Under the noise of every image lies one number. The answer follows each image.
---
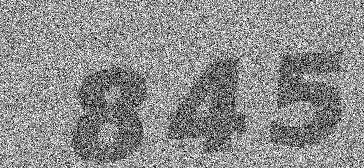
845
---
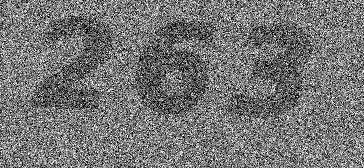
263
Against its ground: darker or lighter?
darker
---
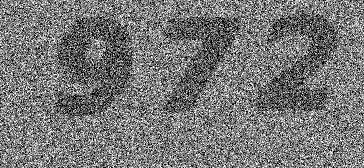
972
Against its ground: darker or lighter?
darker
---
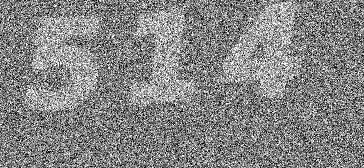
514
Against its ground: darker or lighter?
lighter
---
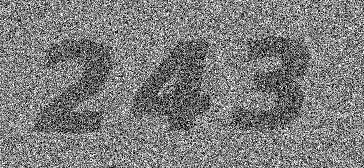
243
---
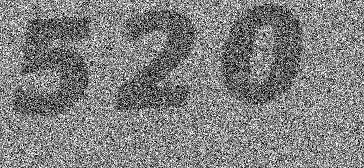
520
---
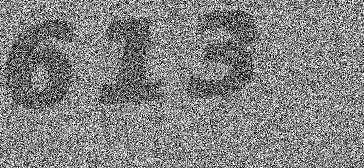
613
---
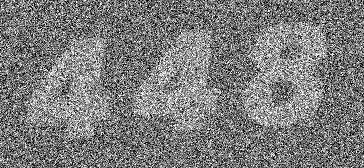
448
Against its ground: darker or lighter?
lighter
